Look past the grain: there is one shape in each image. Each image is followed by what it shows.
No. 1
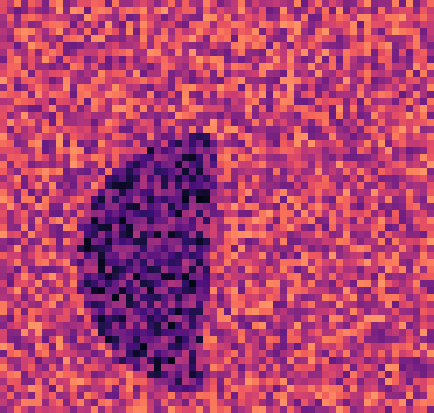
half disc
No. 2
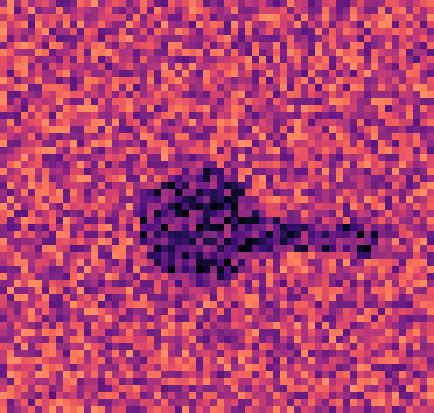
lollipop
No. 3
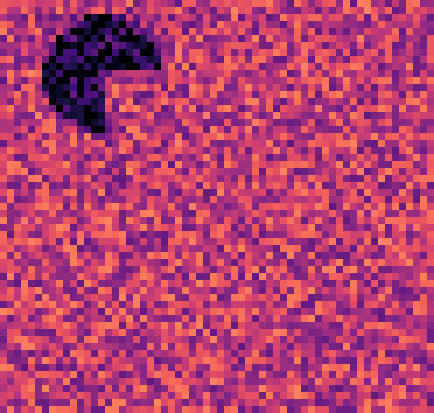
disc with a wedge cut out
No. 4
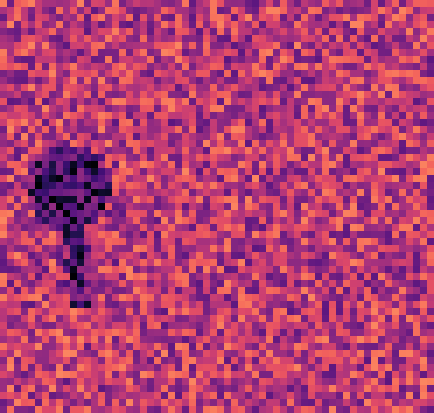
lollipop
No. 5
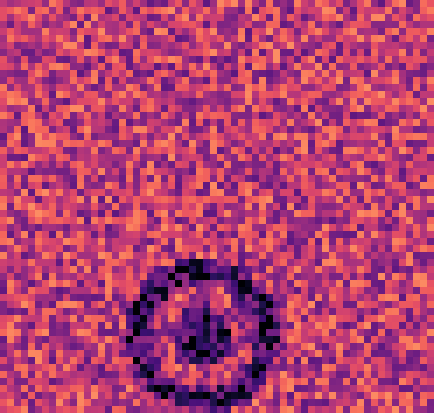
bullseye
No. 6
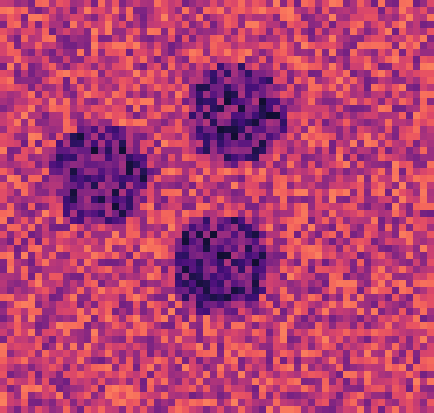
three dots
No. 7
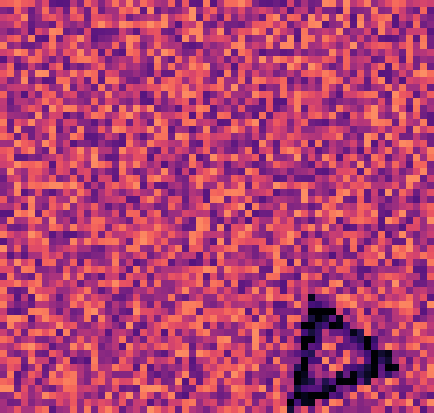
triangle frame
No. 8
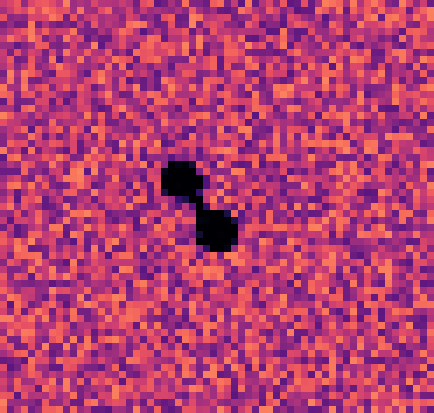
dumbbell
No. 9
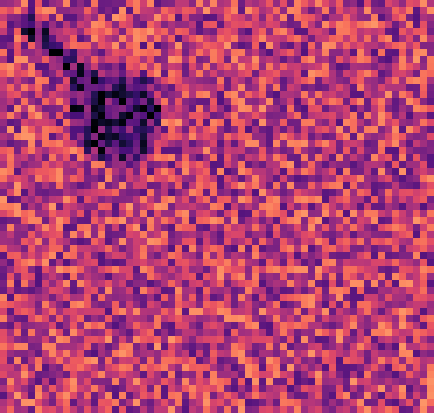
lollipop
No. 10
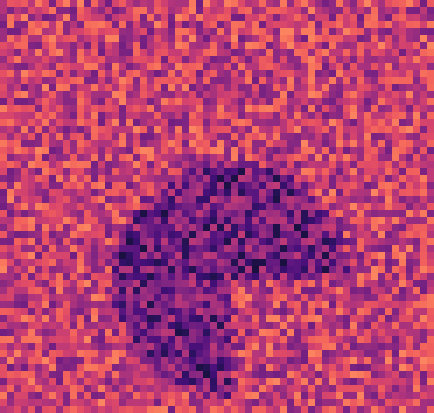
disc with a wedge cut out
